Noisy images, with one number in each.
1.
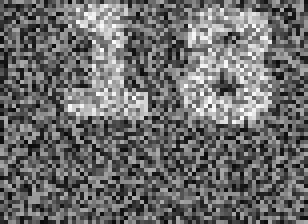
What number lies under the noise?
18
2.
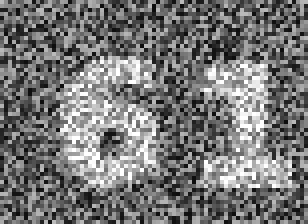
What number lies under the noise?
61
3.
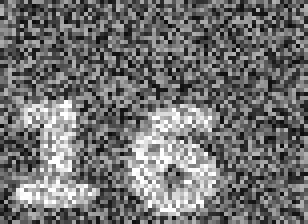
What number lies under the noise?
16
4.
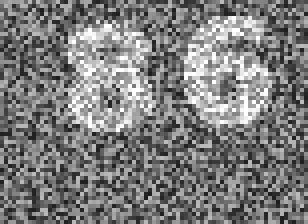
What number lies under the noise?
86
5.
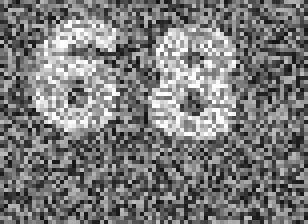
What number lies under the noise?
68
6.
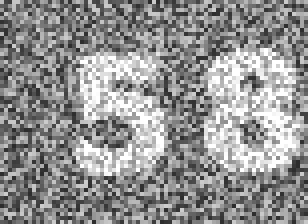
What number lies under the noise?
58
